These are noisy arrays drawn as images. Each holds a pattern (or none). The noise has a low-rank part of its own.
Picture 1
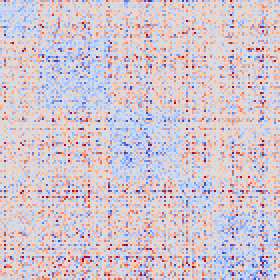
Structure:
blocks along the diagonal
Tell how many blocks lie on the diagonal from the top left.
5
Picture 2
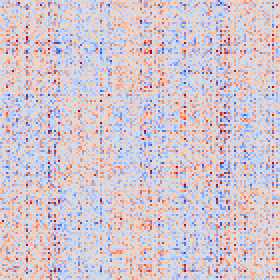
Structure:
a checkerboard
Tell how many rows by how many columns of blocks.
3 by 5
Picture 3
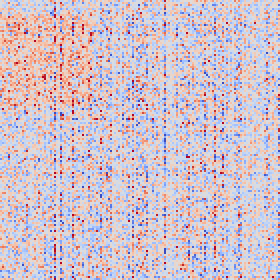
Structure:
one block
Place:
top left
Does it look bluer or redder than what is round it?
redder
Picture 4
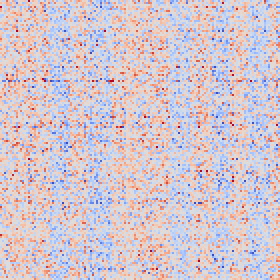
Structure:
bands of columns
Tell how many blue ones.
5
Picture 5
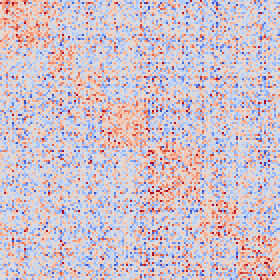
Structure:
blocks along the diagonal
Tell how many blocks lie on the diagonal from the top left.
7
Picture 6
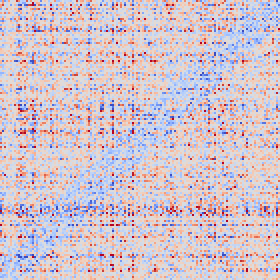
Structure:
a diagonal band
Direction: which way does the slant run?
bottom left to top right
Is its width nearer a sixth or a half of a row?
a sixth
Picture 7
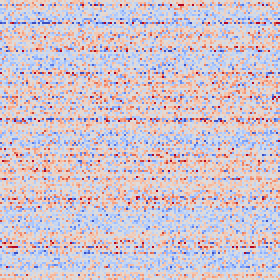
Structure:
bands of rows
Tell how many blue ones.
5
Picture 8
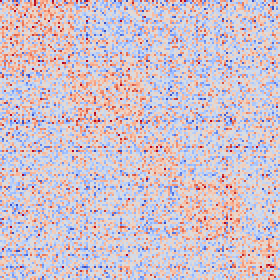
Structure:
blocks along the diagonal
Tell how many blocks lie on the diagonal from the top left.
5
